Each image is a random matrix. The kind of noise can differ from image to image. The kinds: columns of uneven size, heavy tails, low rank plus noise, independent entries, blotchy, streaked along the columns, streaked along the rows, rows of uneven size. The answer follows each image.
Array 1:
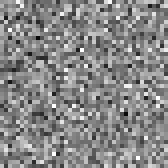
independent entries
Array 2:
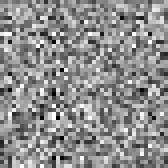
low rank plus noise
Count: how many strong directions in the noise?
one
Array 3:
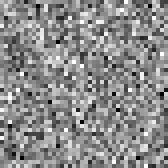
independent entries
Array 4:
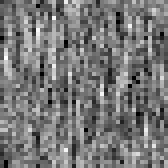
streaked along the columns
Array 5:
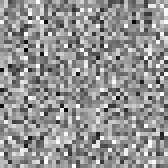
low rank plus noise
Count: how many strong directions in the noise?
five to eight
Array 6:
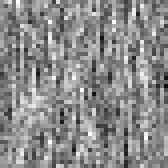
streaked along the columns
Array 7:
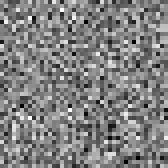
low rank plus noise
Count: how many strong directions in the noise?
three or four
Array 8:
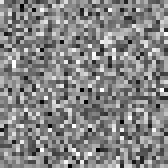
independent entries
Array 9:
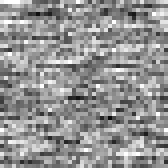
streaked along the rows
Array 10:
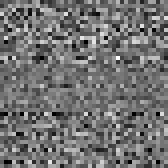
rows of uneven size
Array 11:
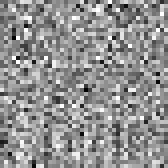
low rank plus noise
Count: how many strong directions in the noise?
two
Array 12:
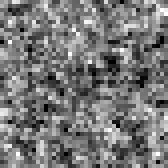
blotchy
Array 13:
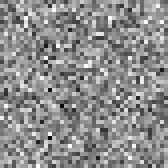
independent entries
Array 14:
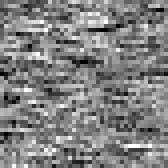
streaked along the rows
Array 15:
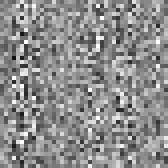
columns of uneven size
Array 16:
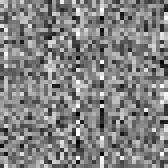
columns of uneven size
